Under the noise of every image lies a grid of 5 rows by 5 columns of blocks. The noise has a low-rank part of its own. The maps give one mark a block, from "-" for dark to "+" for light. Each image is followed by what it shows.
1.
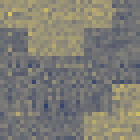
++++-
-++--
-----
----+
---++
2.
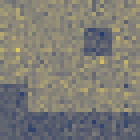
+++++
+++-+
+++++
-++++
-----
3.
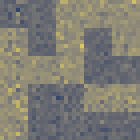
--+++
+-+-+
+++--
+--++
+----
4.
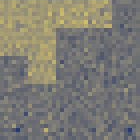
++++-
++---
-+---
-----
-----
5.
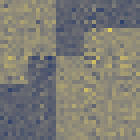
++---
++-++
+-+++
--+++
--+++
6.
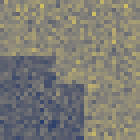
+++++
+++++
--+++
---++
---++
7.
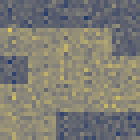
-----
++++-
-++++
+++++
++---
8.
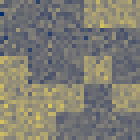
---++
-----
+--+-
+++-+
++---
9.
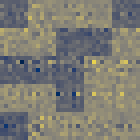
-+++-
++--+
---++
++-++
-++++
